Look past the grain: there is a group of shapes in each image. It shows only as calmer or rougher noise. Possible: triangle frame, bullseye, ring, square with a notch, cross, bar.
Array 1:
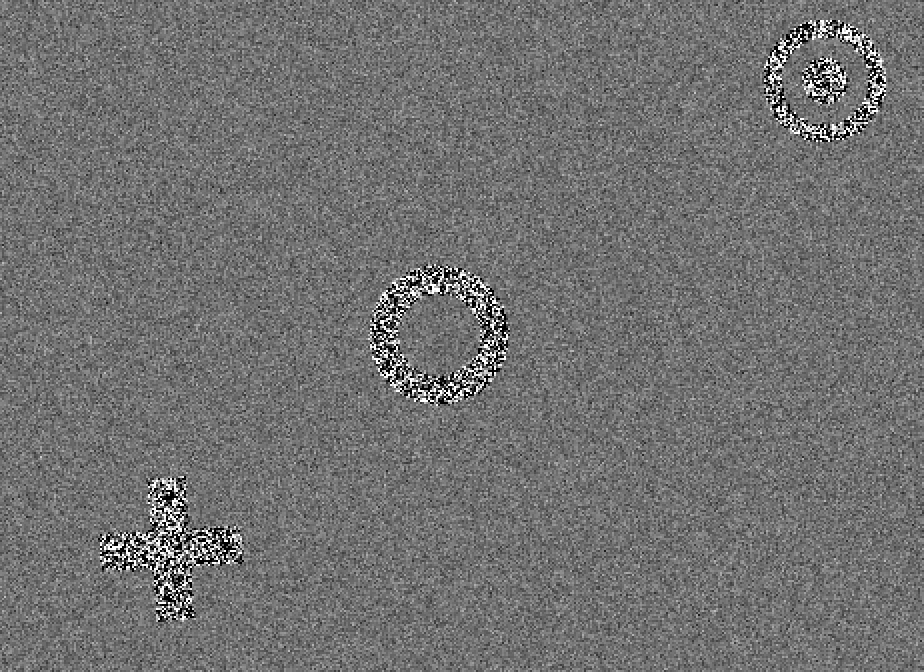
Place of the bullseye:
top right
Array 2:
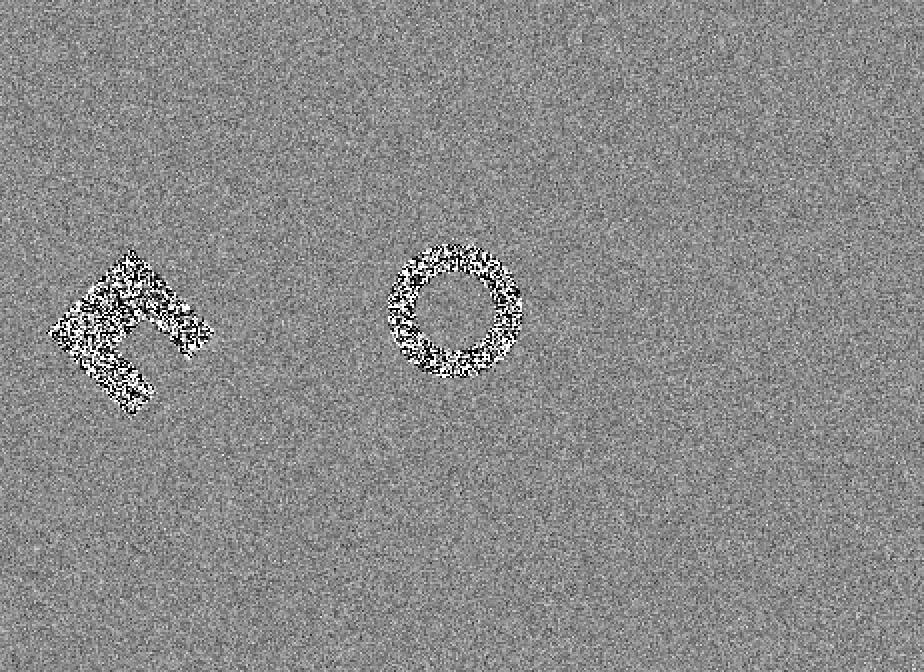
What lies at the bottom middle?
nothing
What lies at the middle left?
square with a notch
